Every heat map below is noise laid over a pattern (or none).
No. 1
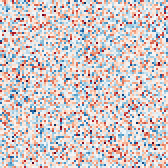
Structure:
only noise
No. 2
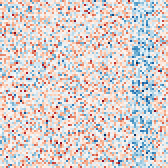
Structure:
one band of columns
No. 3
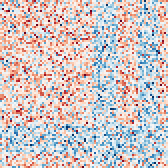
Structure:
bands of rows crossing bands of columns
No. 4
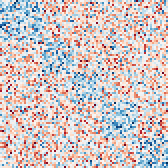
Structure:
blocks along the diagonal
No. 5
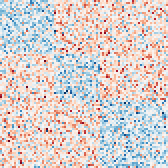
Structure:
blocks along the diagonal
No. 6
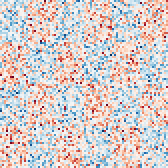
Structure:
a checkerboard
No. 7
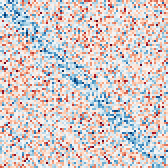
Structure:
a diagonal band
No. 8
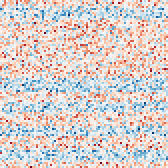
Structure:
bands of rows
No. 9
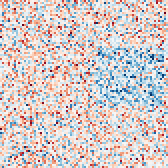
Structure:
one block
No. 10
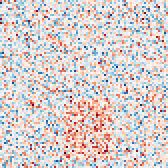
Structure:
one block
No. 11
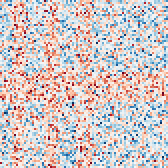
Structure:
bands of rows crossing bands of columns
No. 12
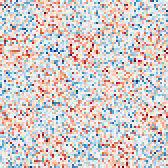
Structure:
a checkerboard
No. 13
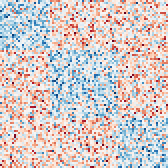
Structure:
blocks along the diagonal
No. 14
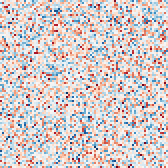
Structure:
only noise
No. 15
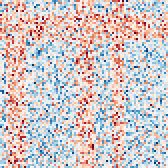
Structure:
bands of rows crossing bands of columns
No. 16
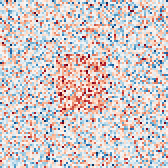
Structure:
one block
